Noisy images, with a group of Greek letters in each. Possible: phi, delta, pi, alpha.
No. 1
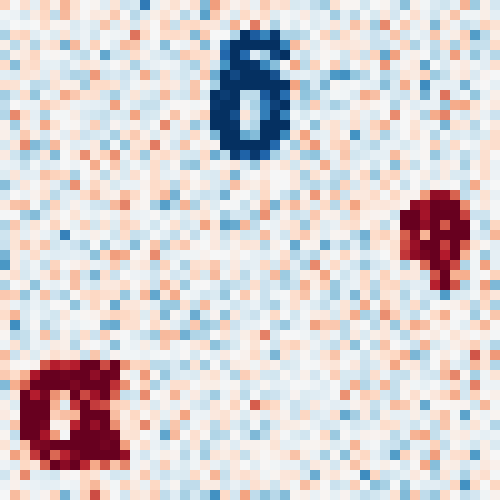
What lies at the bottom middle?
nothing
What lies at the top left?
nothing
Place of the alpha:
bottom left
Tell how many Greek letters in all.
3
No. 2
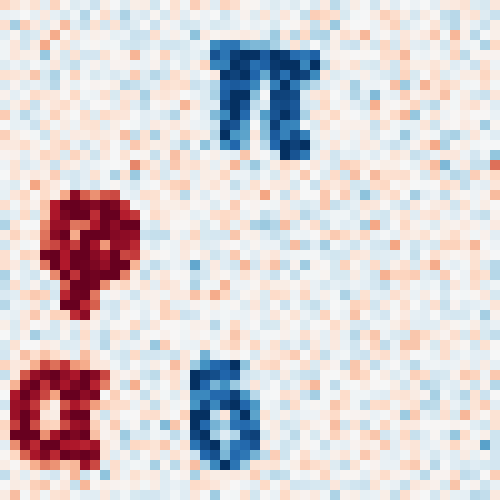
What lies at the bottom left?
alpha
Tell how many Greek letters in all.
4
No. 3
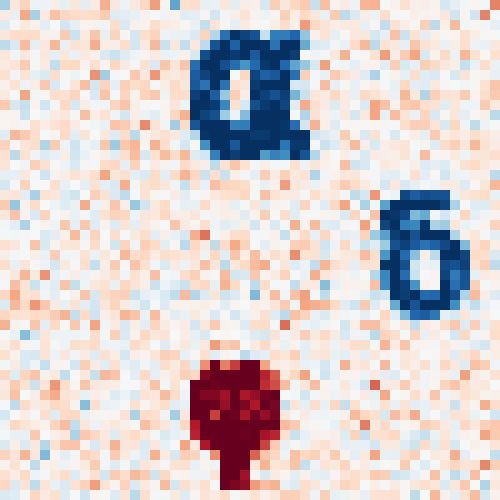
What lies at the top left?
nothing
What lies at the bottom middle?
phi
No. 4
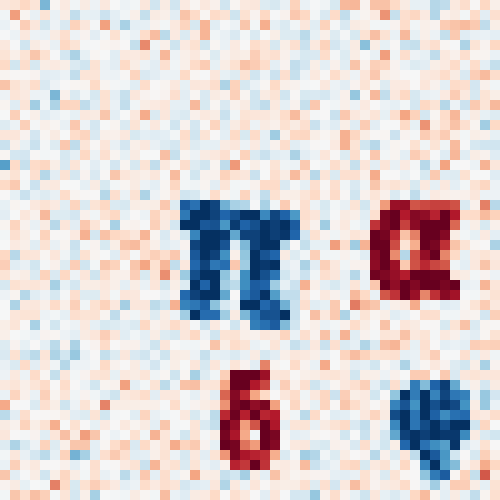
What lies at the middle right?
alpha
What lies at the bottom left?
nothing
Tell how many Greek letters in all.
4
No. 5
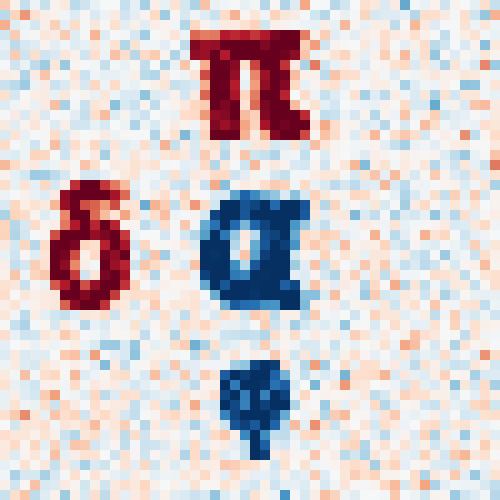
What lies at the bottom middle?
phi
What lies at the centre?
alpha
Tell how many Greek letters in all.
4
